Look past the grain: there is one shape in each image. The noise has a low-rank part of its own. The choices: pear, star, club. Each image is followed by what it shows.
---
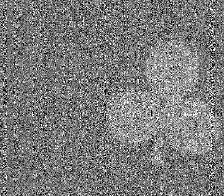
club
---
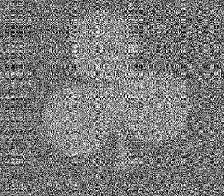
club
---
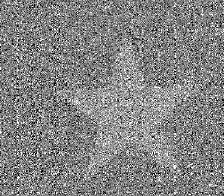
star
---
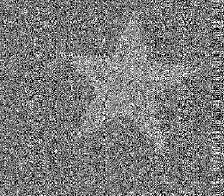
star
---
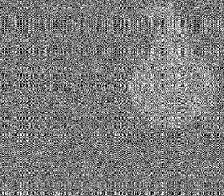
pear
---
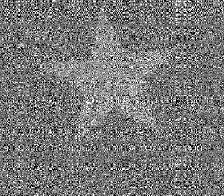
star
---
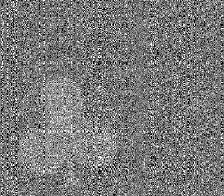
club
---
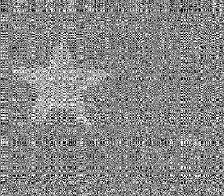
star
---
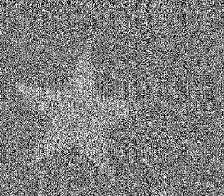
star
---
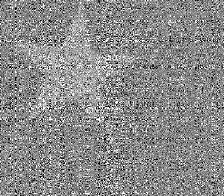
star
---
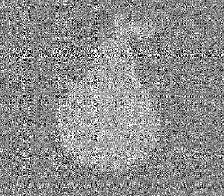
pear
